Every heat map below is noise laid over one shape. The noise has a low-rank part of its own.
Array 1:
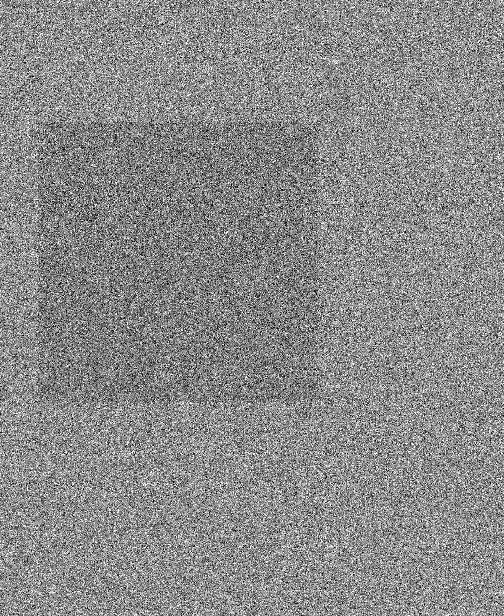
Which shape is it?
square
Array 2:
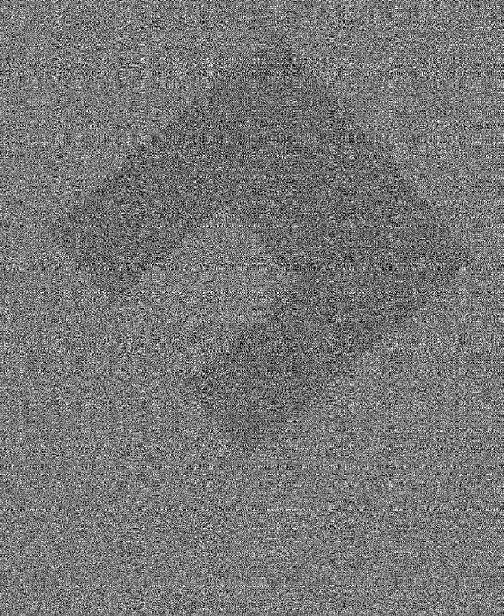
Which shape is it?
square with a notch
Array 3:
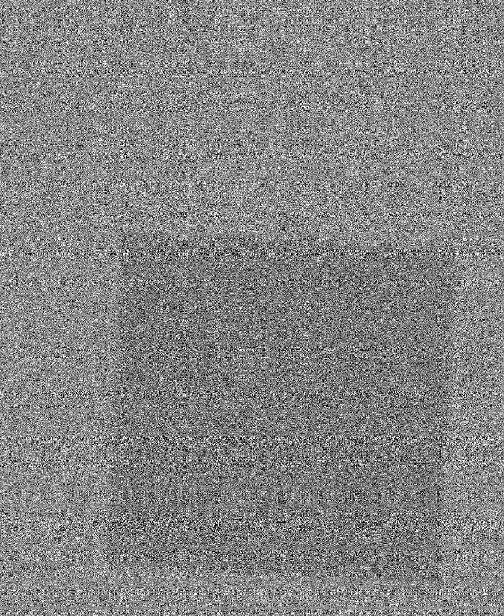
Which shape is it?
square
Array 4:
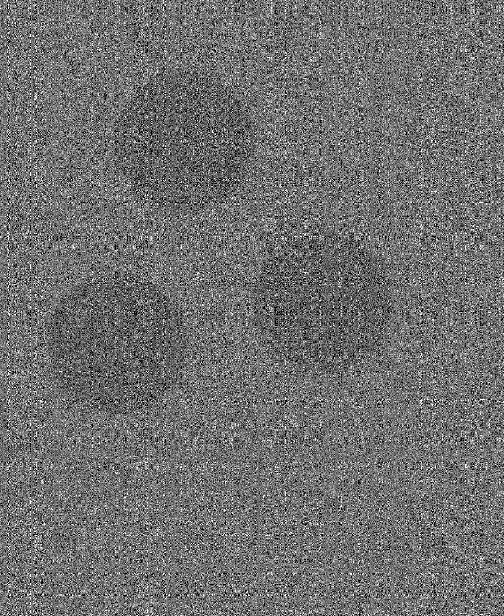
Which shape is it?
three dots
